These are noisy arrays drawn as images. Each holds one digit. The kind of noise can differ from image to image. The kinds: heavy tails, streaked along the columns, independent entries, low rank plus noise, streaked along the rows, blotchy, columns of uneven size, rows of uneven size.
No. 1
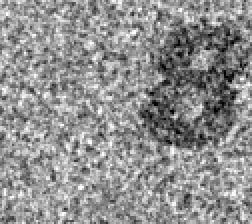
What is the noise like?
blotchy
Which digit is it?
8
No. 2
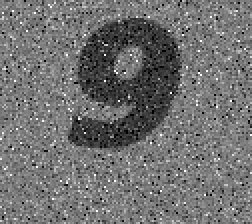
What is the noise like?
heavy tails
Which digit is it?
9
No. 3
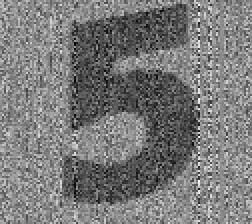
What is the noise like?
columns of uneven size
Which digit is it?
5
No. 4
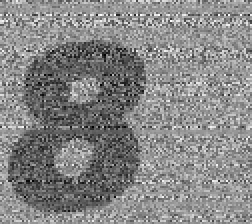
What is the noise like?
rows of uneven size
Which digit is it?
8
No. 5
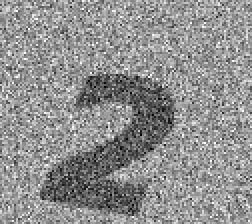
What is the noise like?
independent entries
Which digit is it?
2
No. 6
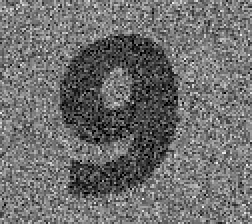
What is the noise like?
independent entries
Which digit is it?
9
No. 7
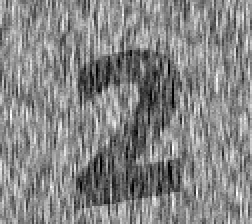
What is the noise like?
streaked along the columns
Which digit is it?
2
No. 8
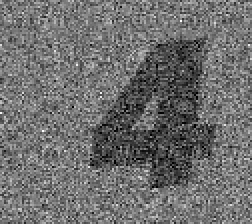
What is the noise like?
low rank plus noise
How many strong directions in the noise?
five to eight
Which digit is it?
4
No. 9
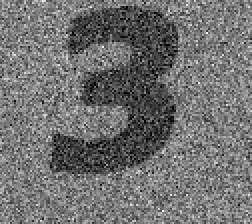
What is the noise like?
independent entries
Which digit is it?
3
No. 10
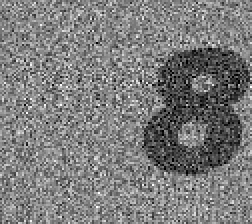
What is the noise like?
low rank plus noise
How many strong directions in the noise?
five to eight
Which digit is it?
8
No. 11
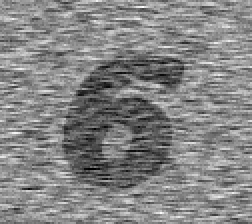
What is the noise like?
streaked along the rows
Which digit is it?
6
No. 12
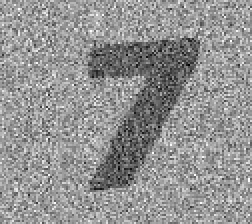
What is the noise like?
low rank plus noise
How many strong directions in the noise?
five to eight
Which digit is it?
7
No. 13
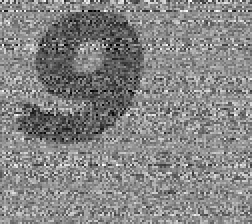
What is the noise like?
rows of uneven size
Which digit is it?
9
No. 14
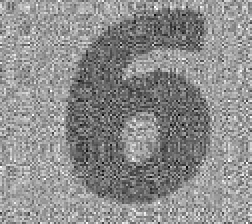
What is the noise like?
low rank plus noise
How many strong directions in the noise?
two
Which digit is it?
6
